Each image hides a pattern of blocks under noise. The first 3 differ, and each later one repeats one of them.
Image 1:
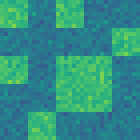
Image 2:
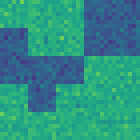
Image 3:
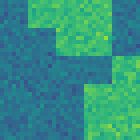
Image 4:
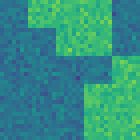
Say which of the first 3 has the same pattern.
3
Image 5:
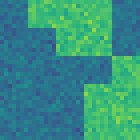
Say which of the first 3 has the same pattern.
3
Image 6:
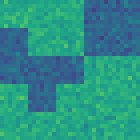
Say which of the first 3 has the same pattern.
2
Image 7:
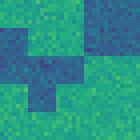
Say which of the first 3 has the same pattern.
2
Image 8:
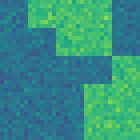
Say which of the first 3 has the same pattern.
3
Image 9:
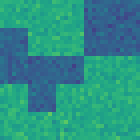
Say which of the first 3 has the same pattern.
2
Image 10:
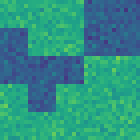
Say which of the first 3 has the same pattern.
2
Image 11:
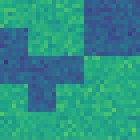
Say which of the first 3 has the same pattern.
2
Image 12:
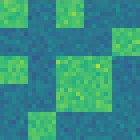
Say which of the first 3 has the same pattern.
1
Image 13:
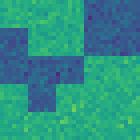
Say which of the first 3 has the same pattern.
2
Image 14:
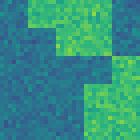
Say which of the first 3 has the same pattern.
3
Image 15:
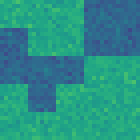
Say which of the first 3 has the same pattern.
2
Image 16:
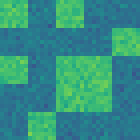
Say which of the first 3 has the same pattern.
1
